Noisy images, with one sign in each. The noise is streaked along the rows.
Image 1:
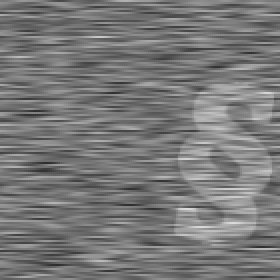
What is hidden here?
light section sign
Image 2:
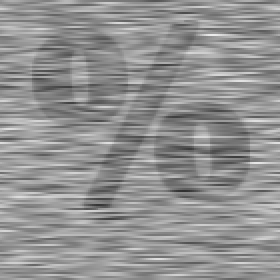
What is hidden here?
dark percent sign
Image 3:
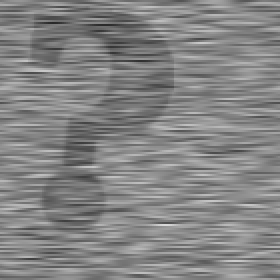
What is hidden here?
dark question mark
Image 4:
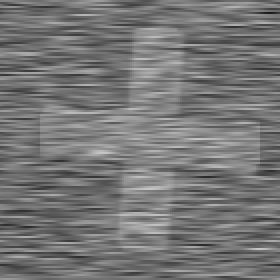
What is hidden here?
light plus sign
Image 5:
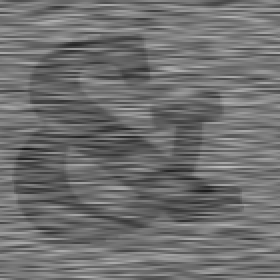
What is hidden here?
dark ampersand
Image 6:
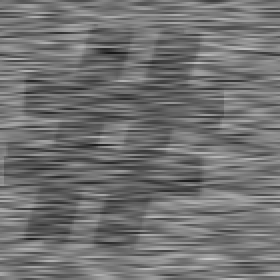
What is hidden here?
dark hash sign
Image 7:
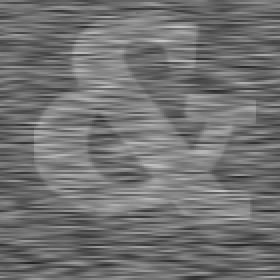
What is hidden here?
light ampersand
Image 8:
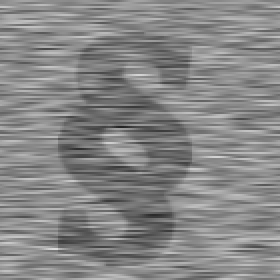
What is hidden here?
dark section sign
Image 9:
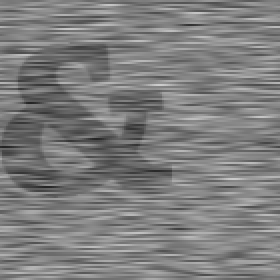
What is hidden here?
dark ampersand
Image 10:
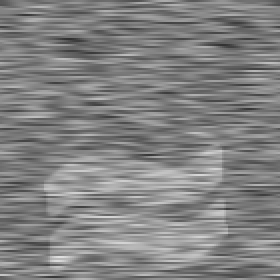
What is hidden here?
light approximately sign
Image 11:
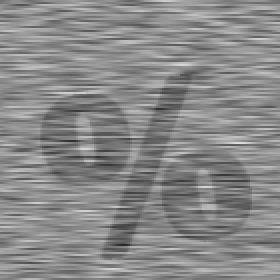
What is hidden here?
dark percent sign
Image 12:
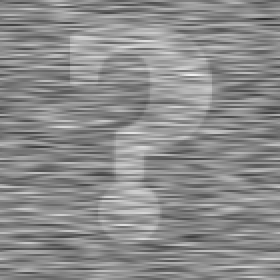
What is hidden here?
light question mark
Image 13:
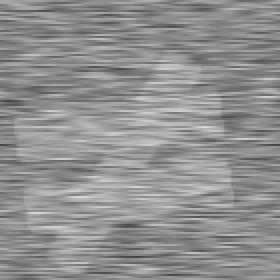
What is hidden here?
light not-equal sign
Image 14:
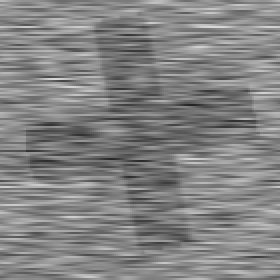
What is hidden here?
dark plus sign
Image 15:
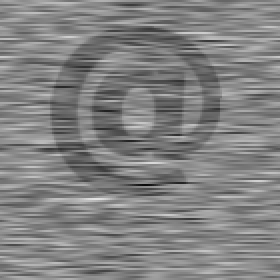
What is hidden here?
dark at sign
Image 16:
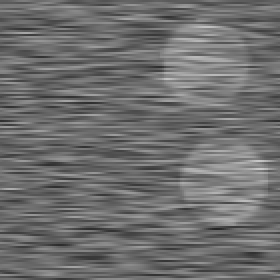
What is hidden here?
light colon
